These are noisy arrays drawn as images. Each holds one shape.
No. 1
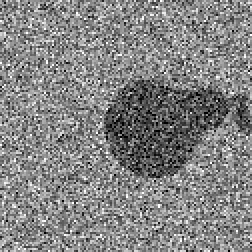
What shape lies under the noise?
pear
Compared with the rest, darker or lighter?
darker
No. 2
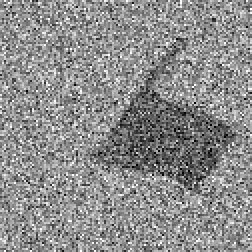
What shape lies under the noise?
flag
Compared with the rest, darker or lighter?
darker
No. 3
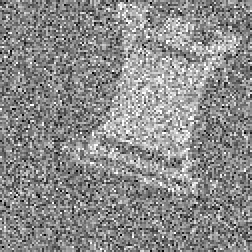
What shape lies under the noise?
chess rook
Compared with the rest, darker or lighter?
lighter
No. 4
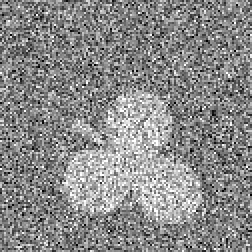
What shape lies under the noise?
club
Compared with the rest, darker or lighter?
lighter
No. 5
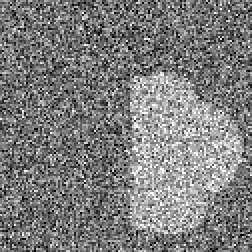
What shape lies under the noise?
cloud
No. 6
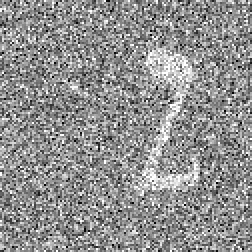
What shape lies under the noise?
musical note
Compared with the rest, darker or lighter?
lighter
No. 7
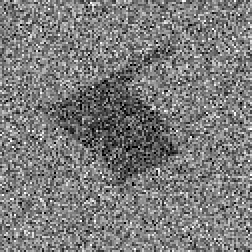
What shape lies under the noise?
flag
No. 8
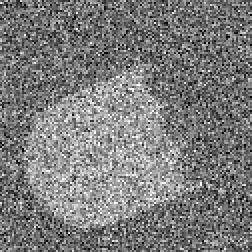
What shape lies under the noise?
ghost
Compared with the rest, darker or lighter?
lighter
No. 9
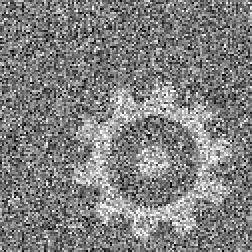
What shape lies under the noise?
gear
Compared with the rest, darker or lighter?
lighter
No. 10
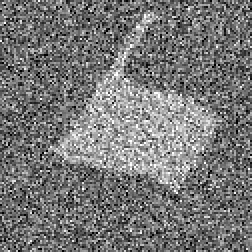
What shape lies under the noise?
flag
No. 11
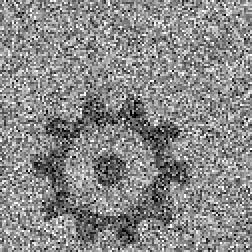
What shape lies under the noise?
gear
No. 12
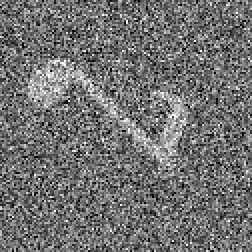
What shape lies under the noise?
musical note
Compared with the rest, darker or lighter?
lighter
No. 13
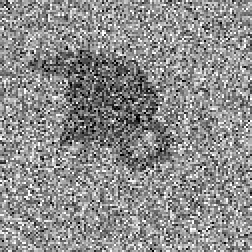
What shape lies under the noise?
teapot
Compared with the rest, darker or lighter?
darker
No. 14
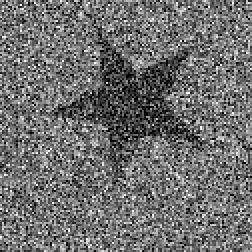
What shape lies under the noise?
star
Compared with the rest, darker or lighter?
darker
